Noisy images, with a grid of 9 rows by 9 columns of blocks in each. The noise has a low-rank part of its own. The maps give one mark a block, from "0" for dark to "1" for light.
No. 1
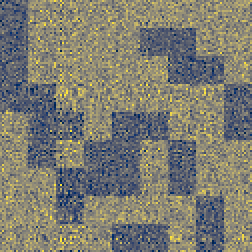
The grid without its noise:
011111111
011110011
011111001
001111110
100100110
101001011
110001011
110111101
111100101
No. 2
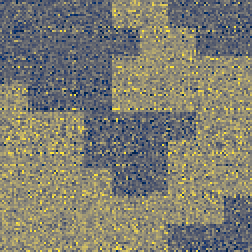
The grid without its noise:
000011000
000001100
000011111
100011111
111000011
111000111
111100111
111111110
111111000
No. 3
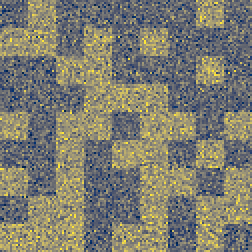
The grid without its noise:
010000010
110101000
001100010
000111000
101101101
001011010
101001101
011001011
111011010
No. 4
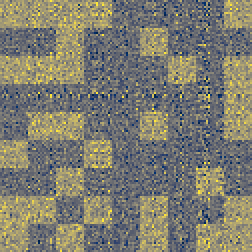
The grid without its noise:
111100001
001001000
111000101
000000001
011001001
100100000
001000010
110101001
101001011
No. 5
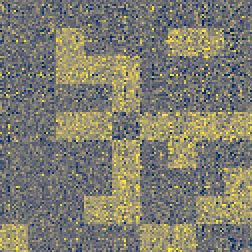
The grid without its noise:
000000000
001000110
001110000
000010000
001101111
000010100
000010001
000110011
100001100
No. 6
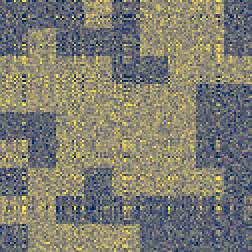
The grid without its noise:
000101110
010001110
111100111
111111100
001111100
101111100
011011110
110000000
011110000
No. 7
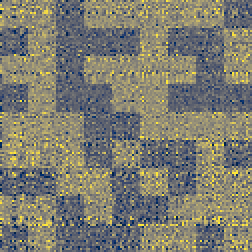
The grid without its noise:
110111110
010001001
110111101
010011000
111001111
111010010
001101011
110100111
010001101
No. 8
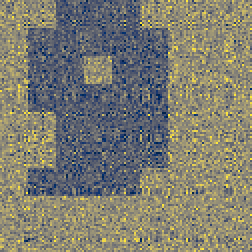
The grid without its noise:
110001111
100000111
100100111
100000111
110000111
110000111
100001111
111111111
111111111
